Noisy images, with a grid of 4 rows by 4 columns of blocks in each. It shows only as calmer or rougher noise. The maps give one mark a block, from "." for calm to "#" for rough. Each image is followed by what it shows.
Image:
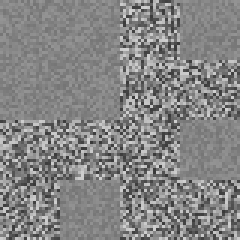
. . # .
. . # #
# # # .
# . # #
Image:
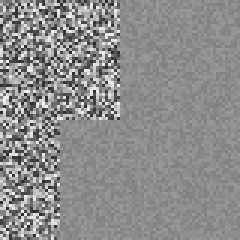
# # . .
# # . .
# . . .
# . . .
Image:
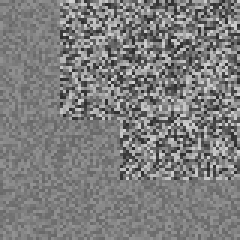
. # # #
. # # #
. . # #
. . . .
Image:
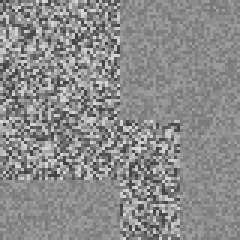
# # . .
# # . .
# # # .
. . # .
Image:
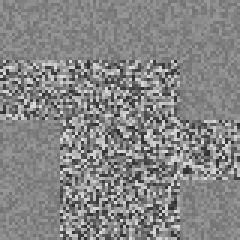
. . . .
# # # .
. # # #
. # # .
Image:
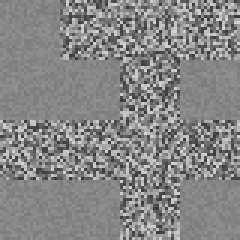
. # # #
. . # .
# # # #
. . # .
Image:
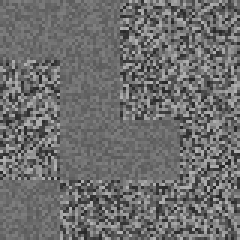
. . # #
# . # #
# . . #
. # # #
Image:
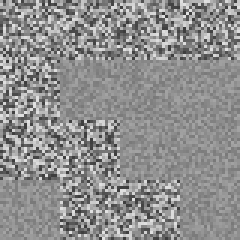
# # # #
# . . .
# # . .
. # # .
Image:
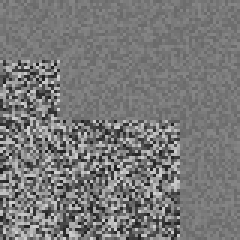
. . . .
# . . .
# # # .
# # # .
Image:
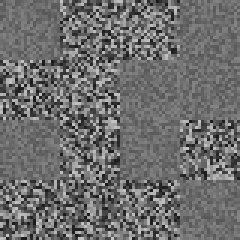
. # # .
# # . .
. # . #
# # # .
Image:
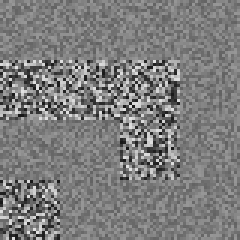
. . . .
# # # .
. . # .
# . . .
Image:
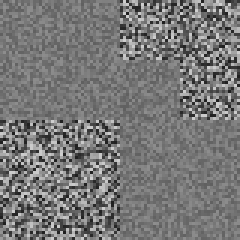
. . # #
. . . #
# # . .
# # . .
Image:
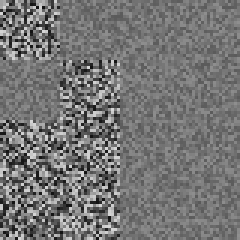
# . . .
. # . .
# # . .
# # . .
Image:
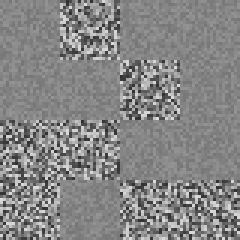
. # . .
. . # .
# # . .
# . # #
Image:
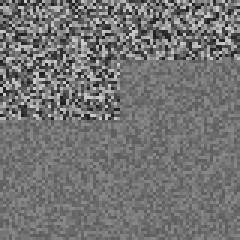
# # # #
# # . .
. . . .
. . . .
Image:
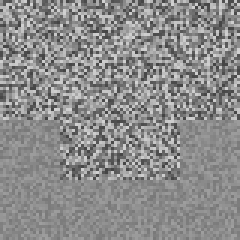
# # # #
# # # #
. # # .
. . . .
